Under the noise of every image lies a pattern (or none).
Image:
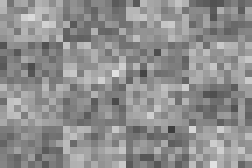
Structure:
a checkerboard
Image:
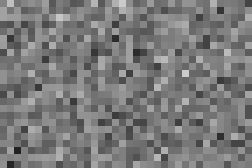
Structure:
only noise
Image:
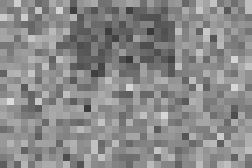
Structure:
one block
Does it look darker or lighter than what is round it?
darker
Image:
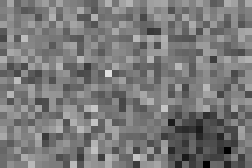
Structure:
one block
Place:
bottom right
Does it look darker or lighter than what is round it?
darker
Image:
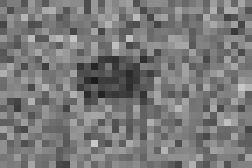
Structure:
one block
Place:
centre
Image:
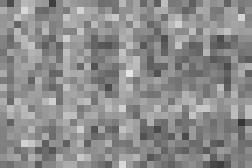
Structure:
bands of rows crossing bands of columns
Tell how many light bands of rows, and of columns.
2 and 3
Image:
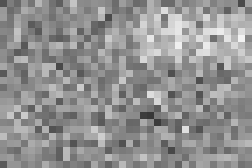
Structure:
one block
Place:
top right
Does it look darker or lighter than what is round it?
lighter
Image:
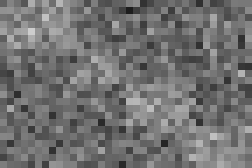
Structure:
blocks along the diagonal
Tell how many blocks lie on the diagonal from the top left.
4
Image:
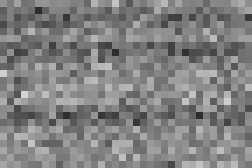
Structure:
bands of rows
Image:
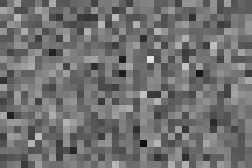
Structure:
only noise
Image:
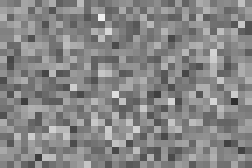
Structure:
only noise
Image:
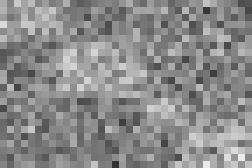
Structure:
blocks along the diagonal
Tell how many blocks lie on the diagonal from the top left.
4
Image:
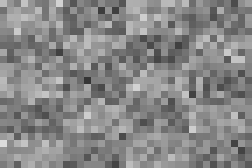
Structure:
a checkerboard
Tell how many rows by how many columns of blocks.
5 by 4
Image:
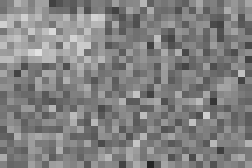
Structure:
one block
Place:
top left
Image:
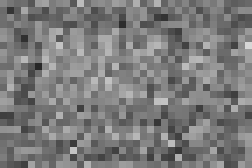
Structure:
bands of rows crossing bands of columns
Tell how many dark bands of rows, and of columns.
3 and 3
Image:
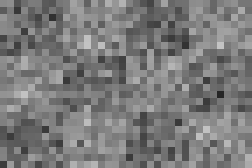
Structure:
a checkerboard
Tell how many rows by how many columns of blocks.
3 by 4
